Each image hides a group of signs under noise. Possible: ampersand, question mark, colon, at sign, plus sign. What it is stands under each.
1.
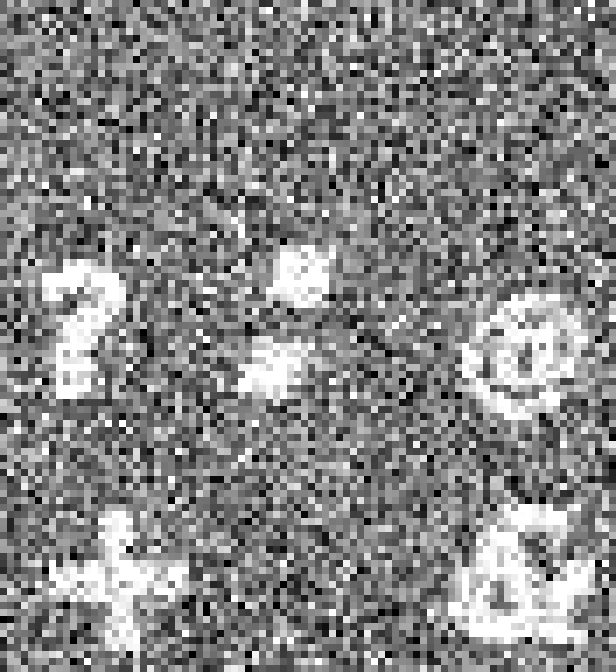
middle left: question mark; centre: colon; middle right: at sign; bottom left: plus sign; bottom right: ampersand
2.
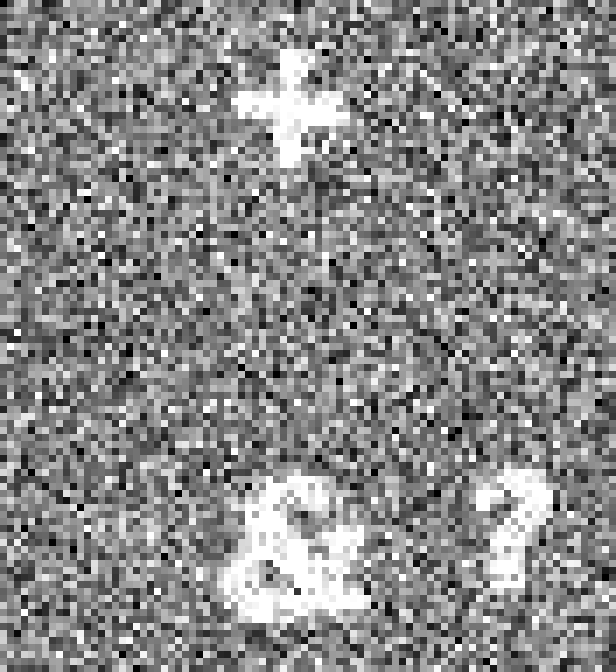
top middle: plus sign; bottom middle: ampersand; bottom right: question mark
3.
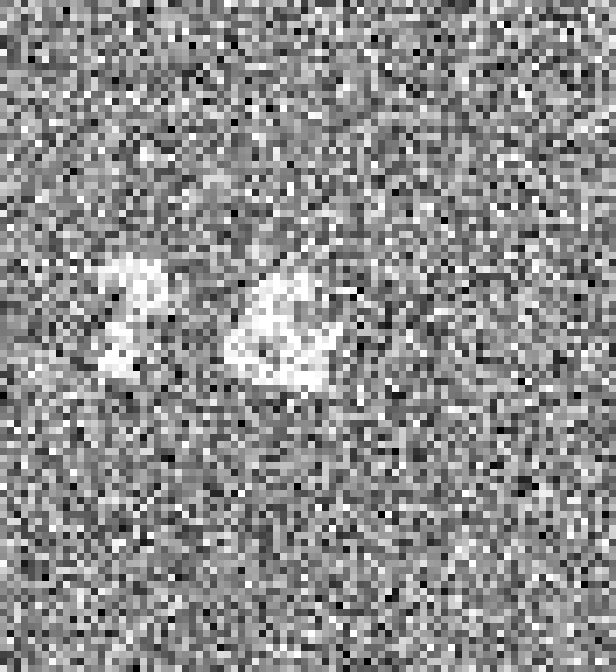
middle left: question mark; centre: ampersand
